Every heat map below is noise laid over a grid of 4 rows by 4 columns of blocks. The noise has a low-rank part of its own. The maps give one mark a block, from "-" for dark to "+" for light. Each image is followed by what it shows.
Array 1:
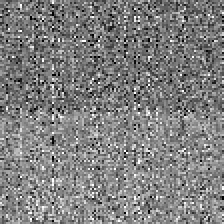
----
----
++++
++++
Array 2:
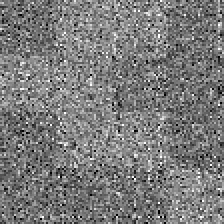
-++-
++--
-++-
---+
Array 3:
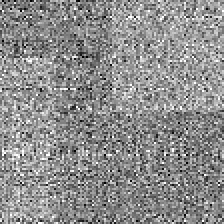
--++
+-++
+---
+---
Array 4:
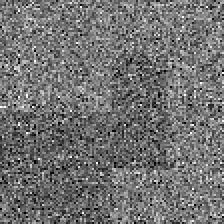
++++
++-+
---+
--++
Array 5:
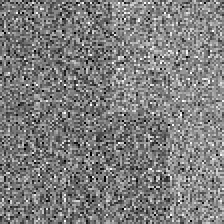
--++
--++
---+
---+
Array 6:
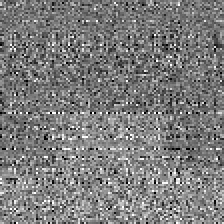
----
----
-++-
++++
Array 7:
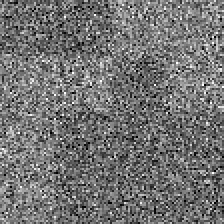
--++
++-+
+---
+---
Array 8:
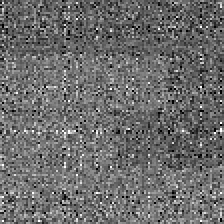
----
+++-
++--
++++
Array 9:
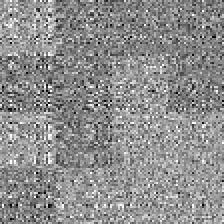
+---
--+-
+-++
-+++
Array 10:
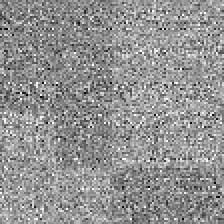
--++
--++
+-++
++--
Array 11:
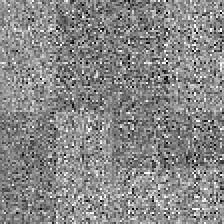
+--+
+--+
-+--
-+++
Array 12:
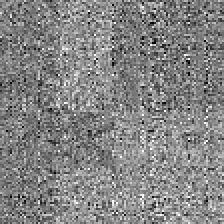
-+--
-+--
--++
-+++
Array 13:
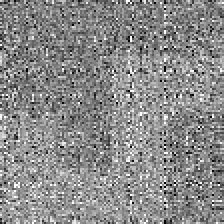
----
--++
+-+-
+++-
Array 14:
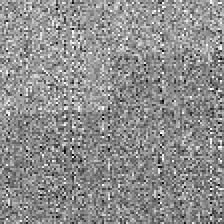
++++
++--
----
----
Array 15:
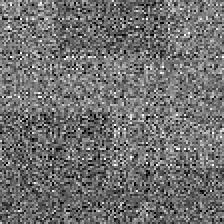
+--+
++++
--++
----
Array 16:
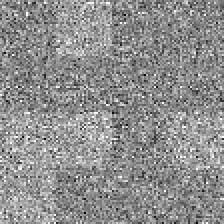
-+--
----
++-+
+---
